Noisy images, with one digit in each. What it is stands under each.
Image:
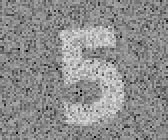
5
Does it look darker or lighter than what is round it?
lighter
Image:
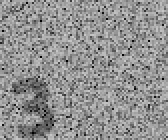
3
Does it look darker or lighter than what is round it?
darker
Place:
bottom left
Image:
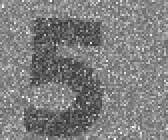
5
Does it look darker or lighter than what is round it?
darker
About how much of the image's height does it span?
nearly all
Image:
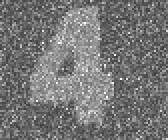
4
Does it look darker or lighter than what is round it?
lighter
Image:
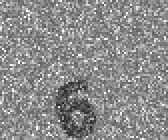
6
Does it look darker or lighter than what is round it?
darker
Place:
bottom middle
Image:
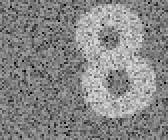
8
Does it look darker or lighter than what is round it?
lighter
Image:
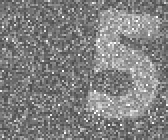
5
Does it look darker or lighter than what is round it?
lighter
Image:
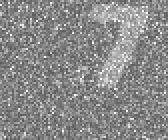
7
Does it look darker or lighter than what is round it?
lighter
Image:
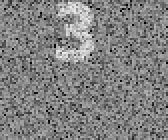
3
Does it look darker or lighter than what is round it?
lighter
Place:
top middle
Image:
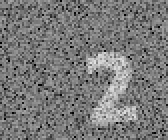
2
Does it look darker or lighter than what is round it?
lighter
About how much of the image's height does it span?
half
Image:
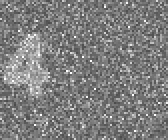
4
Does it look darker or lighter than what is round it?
lighter
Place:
middle left
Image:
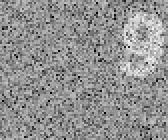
9
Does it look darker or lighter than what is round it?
lighter
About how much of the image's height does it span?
half
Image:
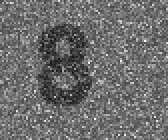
8
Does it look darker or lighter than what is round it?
darker
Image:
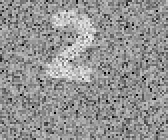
2
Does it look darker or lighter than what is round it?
lighter
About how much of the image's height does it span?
half
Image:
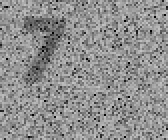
7
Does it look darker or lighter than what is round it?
darker
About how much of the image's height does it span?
half
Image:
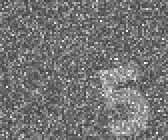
5
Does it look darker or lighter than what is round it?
lighter
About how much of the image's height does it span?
half
